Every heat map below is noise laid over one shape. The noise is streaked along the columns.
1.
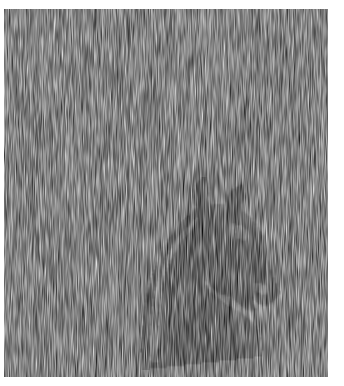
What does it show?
dark chess knight
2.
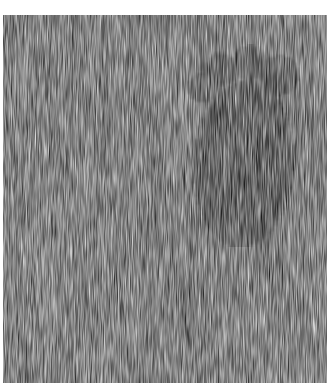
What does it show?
dark footprint
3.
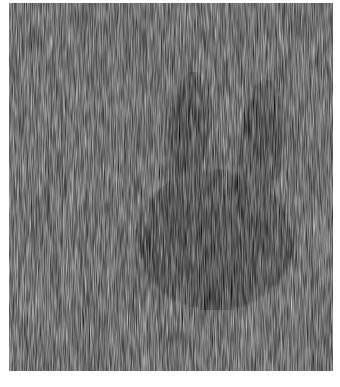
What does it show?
dark rabbit's head
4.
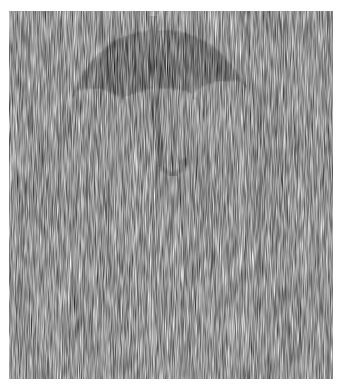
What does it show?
dark umbrella
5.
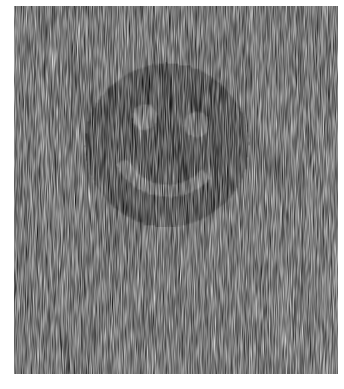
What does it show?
dark smiling face
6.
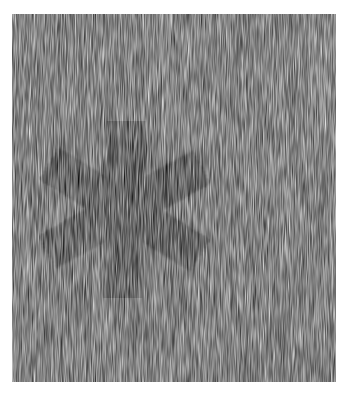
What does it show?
dark asterisk
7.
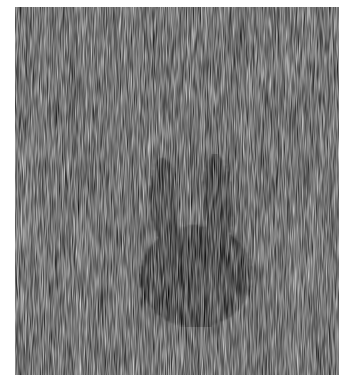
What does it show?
dark rabbit's head
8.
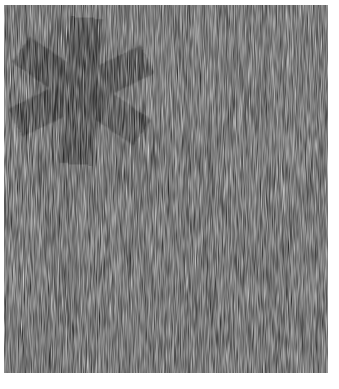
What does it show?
dark asterisk, top left
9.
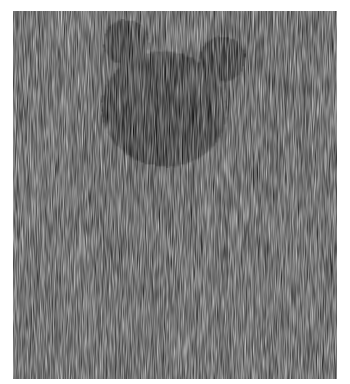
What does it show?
dark bear's head, top middle
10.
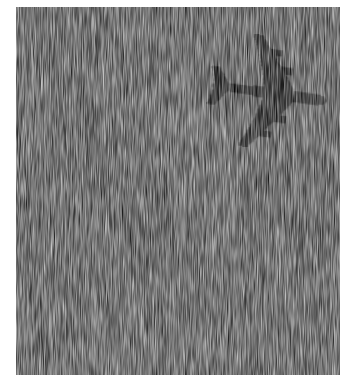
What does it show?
dark airplane, top right
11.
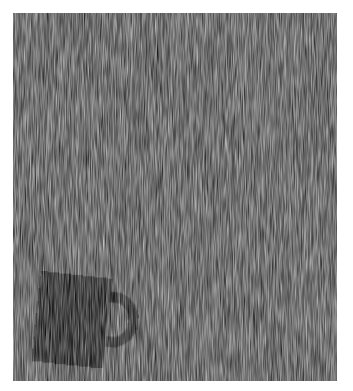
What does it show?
dark cup, bottom left
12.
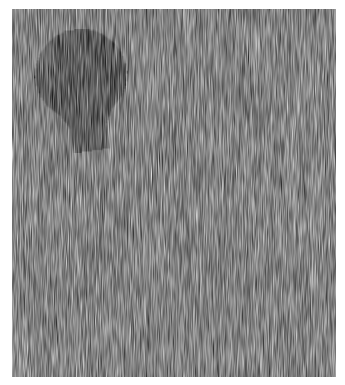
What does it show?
dark light bulb, top left
